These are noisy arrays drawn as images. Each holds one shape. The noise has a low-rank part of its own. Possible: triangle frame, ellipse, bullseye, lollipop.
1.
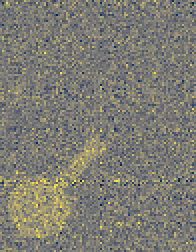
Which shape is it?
lollipop
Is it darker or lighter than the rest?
lighter
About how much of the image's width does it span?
half
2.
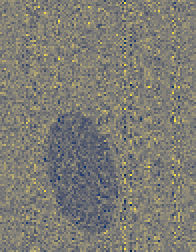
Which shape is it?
ellipse
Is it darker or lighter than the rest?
darker
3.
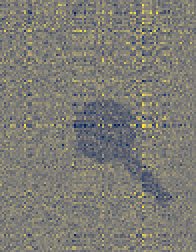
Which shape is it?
lollipop
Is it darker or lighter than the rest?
darker
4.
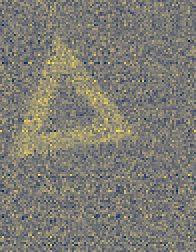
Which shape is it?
triangle frame
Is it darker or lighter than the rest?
lighter
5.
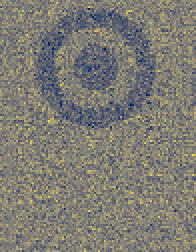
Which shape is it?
bullseye
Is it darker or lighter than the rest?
darker
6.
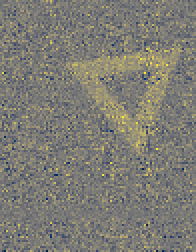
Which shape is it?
triangle frame
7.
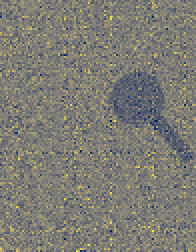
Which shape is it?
lollipop
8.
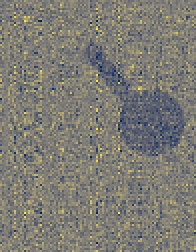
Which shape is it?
lollipop
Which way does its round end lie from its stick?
down and right
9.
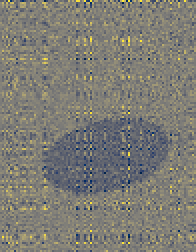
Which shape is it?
ellipse
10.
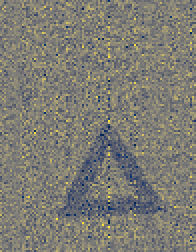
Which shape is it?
triangle frame
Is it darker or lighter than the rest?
darker
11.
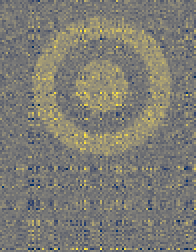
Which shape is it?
bullseye
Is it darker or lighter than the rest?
lighter
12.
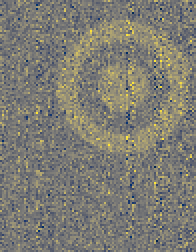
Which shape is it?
bullseye
